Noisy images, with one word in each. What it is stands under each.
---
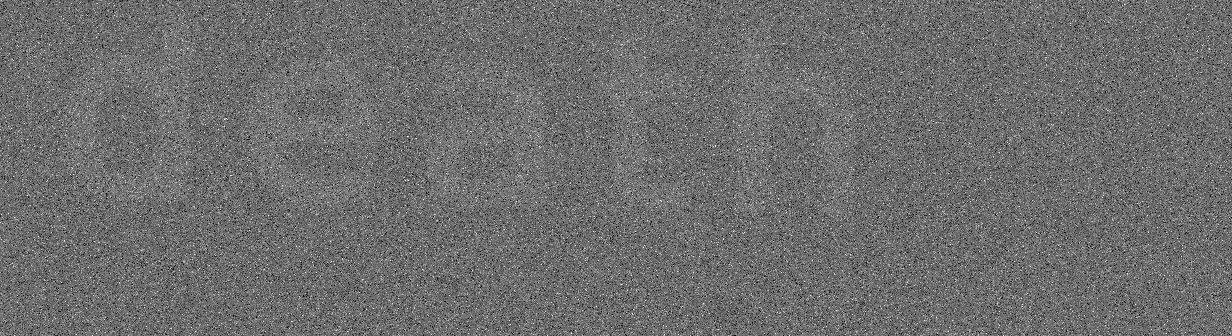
death
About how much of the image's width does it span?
two thirds
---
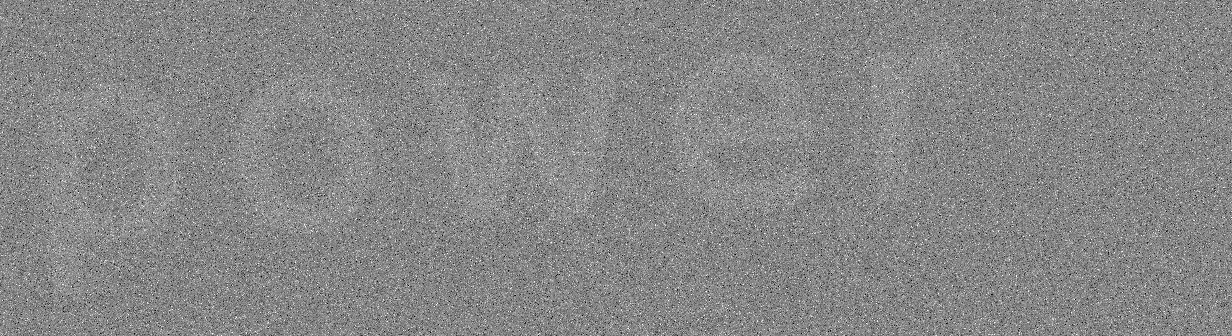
power
